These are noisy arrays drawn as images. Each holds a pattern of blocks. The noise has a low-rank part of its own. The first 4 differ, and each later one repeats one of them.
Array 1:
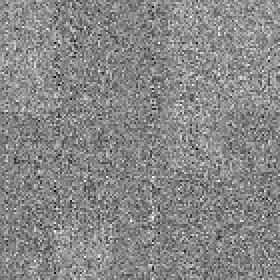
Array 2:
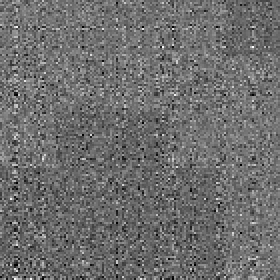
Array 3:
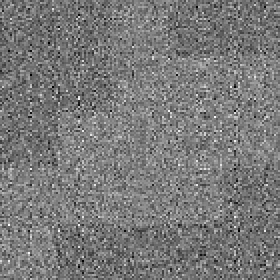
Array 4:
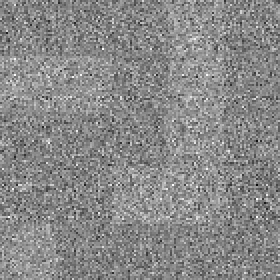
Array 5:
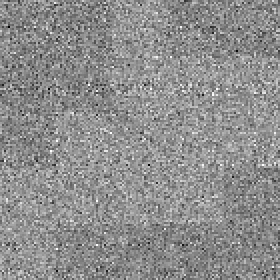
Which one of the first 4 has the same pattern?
3
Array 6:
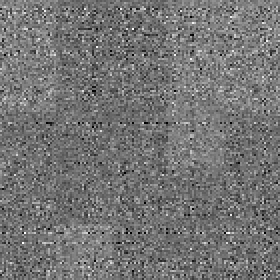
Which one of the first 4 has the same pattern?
1
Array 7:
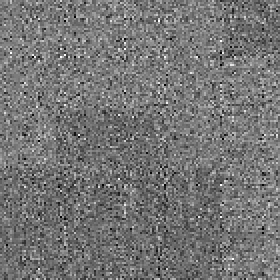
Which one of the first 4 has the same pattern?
2
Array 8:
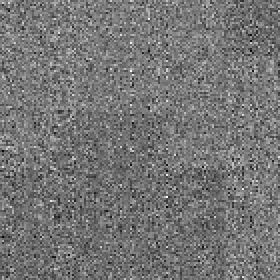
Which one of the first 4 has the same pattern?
2
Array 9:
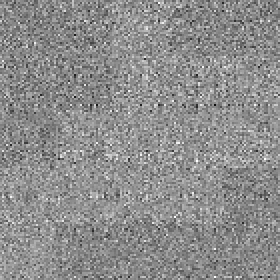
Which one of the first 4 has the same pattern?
3
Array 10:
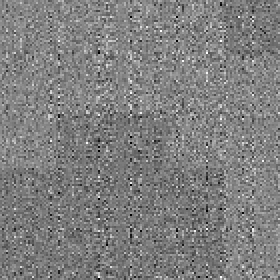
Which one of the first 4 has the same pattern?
2
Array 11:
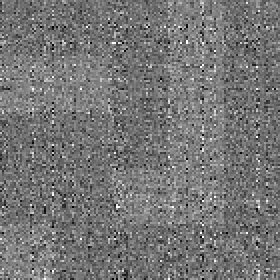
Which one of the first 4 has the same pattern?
4
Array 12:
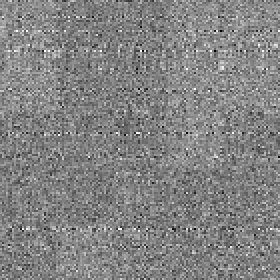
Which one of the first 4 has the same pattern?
1
